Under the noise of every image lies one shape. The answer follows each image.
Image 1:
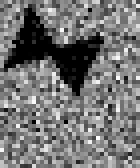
bow tie
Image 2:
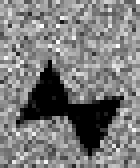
bow tie
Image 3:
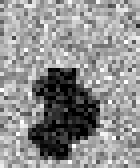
car
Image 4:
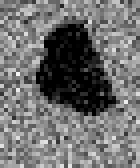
cloud
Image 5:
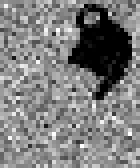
teapot
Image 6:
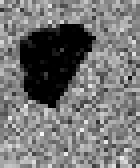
cloud
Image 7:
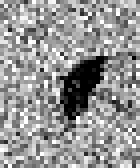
umbrella
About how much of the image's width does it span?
half
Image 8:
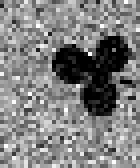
club
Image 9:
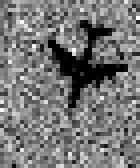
airplane
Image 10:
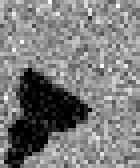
chess pawn
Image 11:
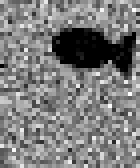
fish
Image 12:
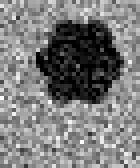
flower
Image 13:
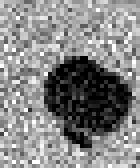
apple
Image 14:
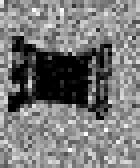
chess rook
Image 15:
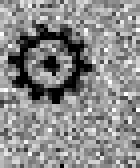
gear
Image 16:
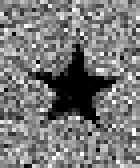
star
